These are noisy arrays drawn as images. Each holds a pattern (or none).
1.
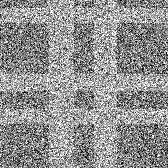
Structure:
bands of rows crossing bands of columns
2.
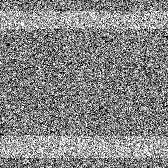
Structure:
bands of rows
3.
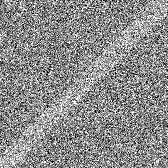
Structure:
a diagonal band
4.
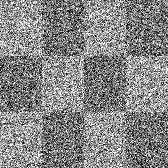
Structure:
a checkerboard
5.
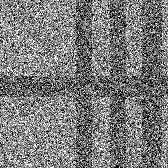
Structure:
bands of rows crossing bands of columns
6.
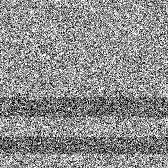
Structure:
bands of rows
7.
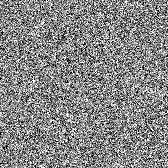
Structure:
only noise
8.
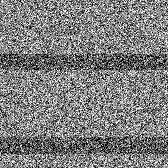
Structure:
bands of rows
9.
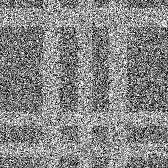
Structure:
bands of rows crossing bands of columns
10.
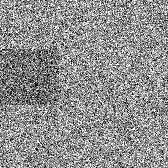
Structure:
one block
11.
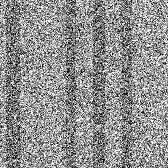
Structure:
bands of columns
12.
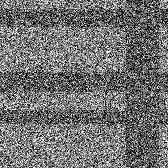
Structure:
bands of rows crossing bands of columns
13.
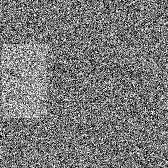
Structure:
one block
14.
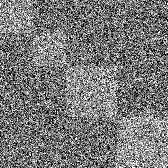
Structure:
blocks along the diagonal
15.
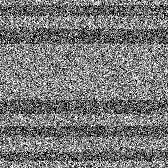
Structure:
bands of rows
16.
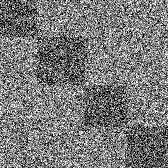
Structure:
blocks along the diagonal
